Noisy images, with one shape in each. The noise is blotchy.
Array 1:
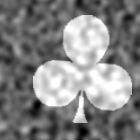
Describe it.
light club
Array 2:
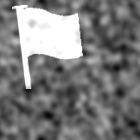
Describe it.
light flag
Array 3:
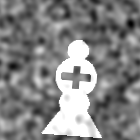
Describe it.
light chess bishop
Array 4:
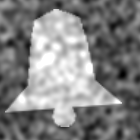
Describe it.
light bell
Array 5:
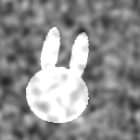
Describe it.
light rabbit's head
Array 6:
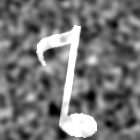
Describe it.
light musical note
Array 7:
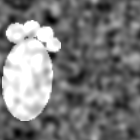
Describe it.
light footprint
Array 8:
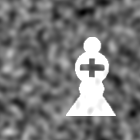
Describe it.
light chess bishop
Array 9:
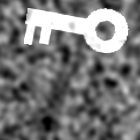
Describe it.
light key
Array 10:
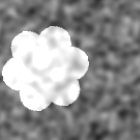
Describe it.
light flower
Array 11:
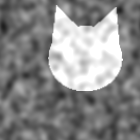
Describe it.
light cat's head
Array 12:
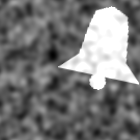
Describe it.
light bell
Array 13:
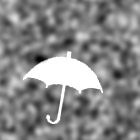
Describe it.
light umbrella
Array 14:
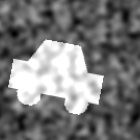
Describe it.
light car
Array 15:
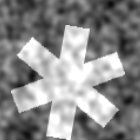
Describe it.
light asterisk
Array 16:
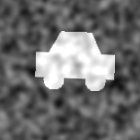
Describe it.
light car
